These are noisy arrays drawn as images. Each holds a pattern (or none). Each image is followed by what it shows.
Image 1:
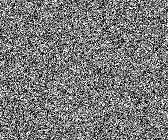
only noise
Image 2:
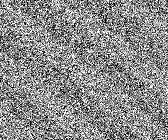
diagonal stripes
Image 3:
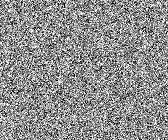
only noise
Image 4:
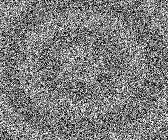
rings round one point
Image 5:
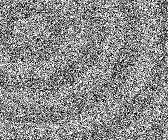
rings round one point
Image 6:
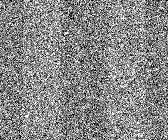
vertical stripes
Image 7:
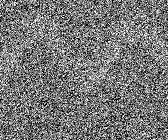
a wavy band
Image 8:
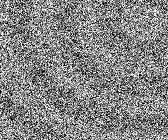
rings round one point
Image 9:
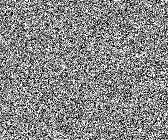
only noise
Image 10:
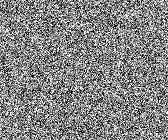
only noise
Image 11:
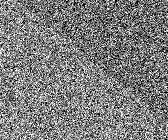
a sharp edge
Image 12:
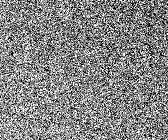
a smooth slope
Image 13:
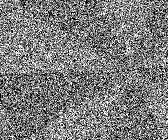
spokes from one point
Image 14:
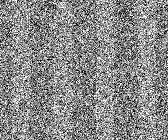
vertical stripes
